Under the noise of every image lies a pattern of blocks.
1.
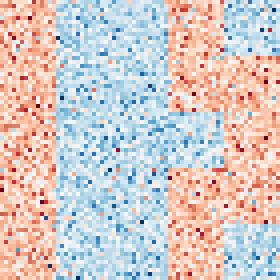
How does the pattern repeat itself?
top and bottom mirror each other
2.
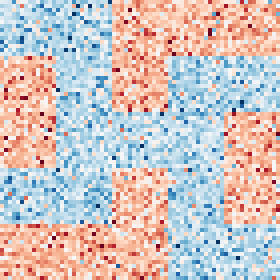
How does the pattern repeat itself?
the same after a half turn
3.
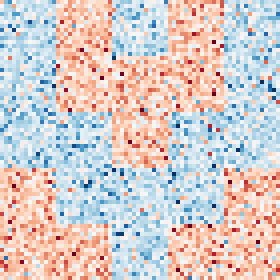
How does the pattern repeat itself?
left and right mirror each other
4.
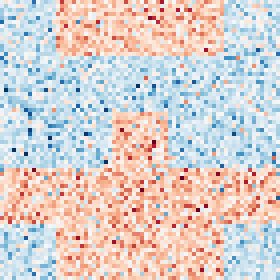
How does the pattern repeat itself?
left and right mirror each other
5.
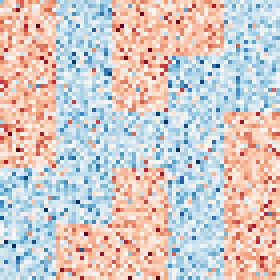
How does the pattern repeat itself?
the same after a half turn
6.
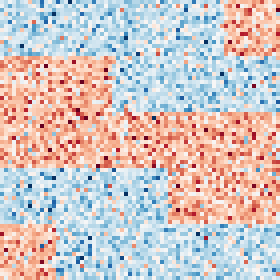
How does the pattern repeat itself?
the same after a half turn
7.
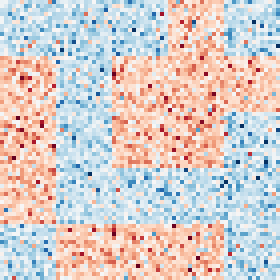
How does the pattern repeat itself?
mirrored about the diagonal from the bottom left
